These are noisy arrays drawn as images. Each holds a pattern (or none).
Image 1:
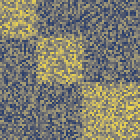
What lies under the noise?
blocks along the diagonal
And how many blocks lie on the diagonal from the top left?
3
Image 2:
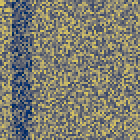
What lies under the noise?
one band of columns
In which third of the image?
left
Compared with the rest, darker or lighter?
darker
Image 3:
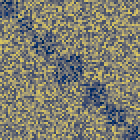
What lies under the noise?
blocks along the diagonal
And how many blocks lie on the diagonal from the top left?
7
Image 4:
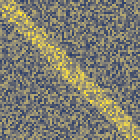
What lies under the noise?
a diagonal band
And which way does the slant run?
top left to bottom right
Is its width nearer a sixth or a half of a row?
a sixth
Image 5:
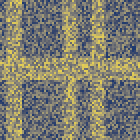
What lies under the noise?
bands of rows crossing bands of columns
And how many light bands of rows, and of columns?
1 and 3
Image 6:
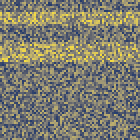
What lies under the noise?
bands of rows
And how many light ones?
2
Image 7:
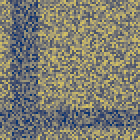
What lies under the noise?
bands of rows crossing bands of columns
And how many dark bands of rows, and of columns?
1 and 1
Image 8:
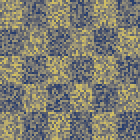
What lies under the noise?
a checkerboard
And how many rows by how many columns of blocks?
5 by 6
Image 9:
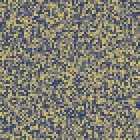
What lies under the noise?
only noise
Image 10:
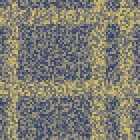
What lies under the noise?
bands of rows crossing bands of columns
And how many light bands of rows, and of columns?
2 and 3
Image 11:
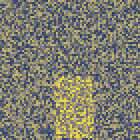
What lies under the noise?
one block
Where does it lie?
bottom middle
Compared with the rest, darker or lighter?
lighter
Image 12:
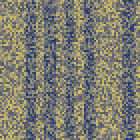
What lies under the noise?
bands of columns
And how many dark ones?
5
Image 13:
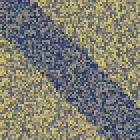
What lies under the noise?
a diagonal band
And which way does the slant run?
top left to bottom right
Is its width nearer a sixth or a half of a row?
a half
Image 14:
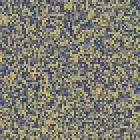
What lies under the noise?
only noise
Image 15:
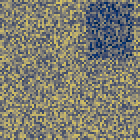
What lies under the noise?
one block
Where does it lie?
top right
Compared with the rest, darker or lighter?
darker
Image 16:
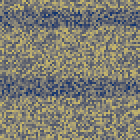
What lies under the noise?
bands of rows
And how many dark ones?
2
